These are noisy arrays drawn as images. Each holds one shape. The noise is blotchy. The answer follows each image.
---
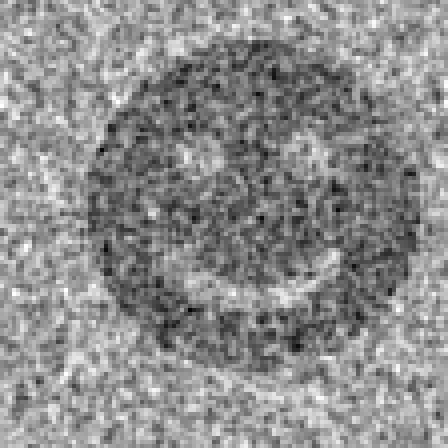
smiling face
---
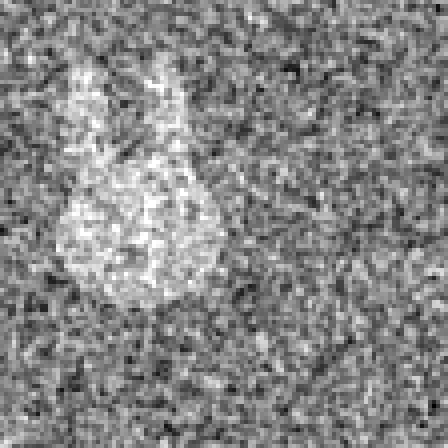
rabbit's head
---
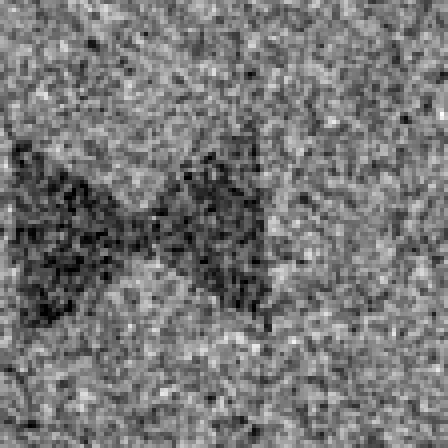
bow tie
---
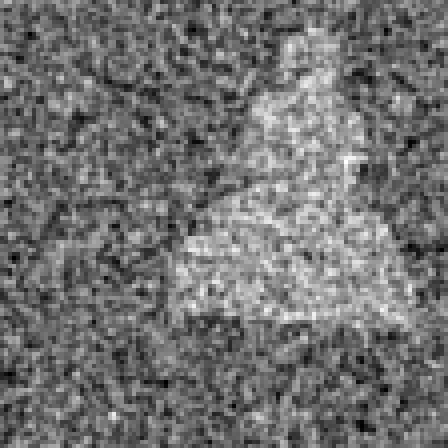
chess pawn
